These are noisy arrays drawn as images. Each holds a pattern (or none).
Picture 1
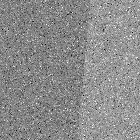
a sharp edge
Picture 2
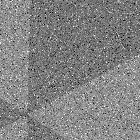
spokes from one point
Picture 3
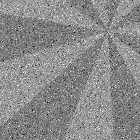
spokes from one point
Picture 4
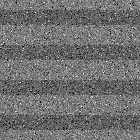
horizontal stripes
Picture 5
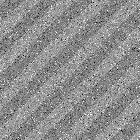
diagonal stripes
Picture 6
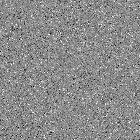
only noise
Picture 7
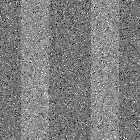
vertical stripes
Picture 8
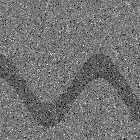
a wavy band
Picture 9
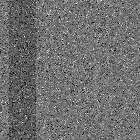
one vertical stripe
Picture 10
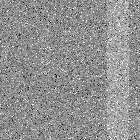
one vertical stripe
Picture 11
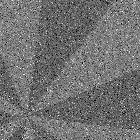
spokes from one point
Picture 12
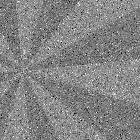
spokes from one point
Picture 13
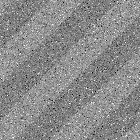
diagonal stripes
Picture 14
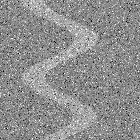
a wavy band
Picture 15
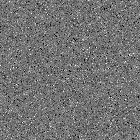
only noise
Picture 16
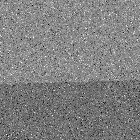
a sharp edge
